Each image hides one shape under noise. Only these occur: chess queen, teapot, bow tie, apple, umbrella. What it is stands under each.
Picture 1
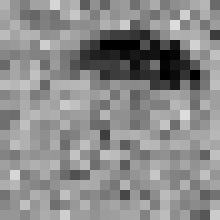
umbrella
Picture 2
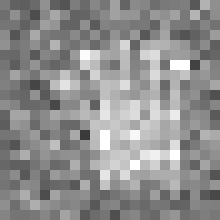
chess queen
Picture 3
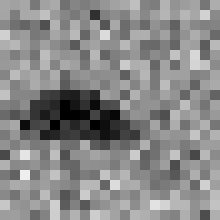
umbrella
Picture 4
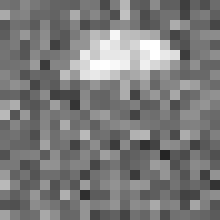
umbrella
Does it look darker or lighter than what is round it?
lighter
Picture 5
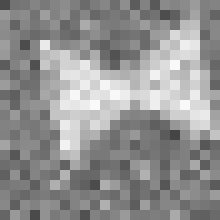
bow tie
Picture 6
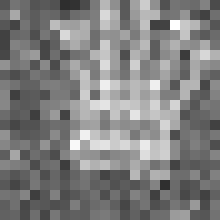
chess queen
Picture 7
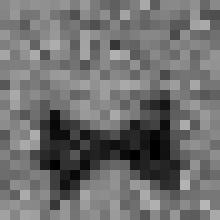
bow tie
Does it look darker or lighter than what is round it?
darker
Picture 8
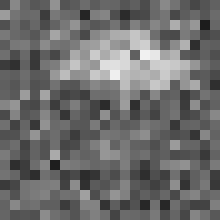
umbrella
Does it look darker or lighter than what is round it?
lighter
